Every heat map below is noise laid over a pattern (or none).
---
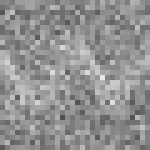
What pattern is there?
a wavy band
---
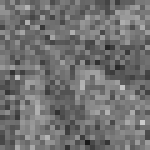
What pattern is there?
spokes from one point
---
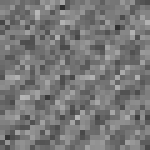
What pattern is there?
diagonal stripes
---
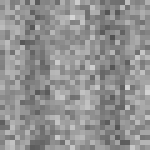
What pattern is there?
vertical stripes
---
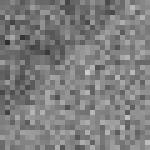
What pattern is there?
a sharp edge
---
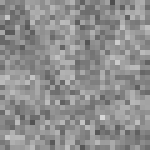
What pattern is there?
spokes from one point
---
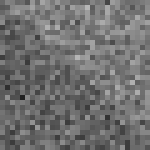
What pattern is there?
a sharp edge
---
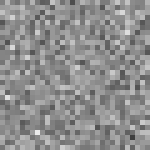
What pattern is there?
only noise
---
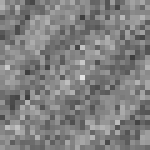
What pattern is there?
diagonal stripes
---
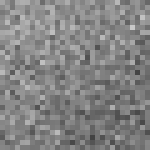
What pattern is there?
a smooth slope
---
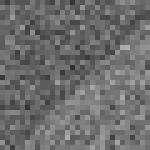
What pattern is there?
a sharp edge
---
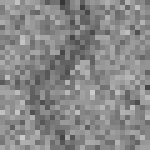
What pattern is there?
a wavy band
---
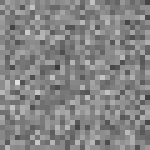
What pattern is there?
only noise
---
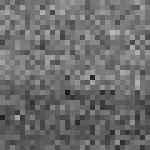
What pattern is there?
a sharp edge
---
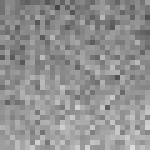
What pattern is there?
a smooth slope
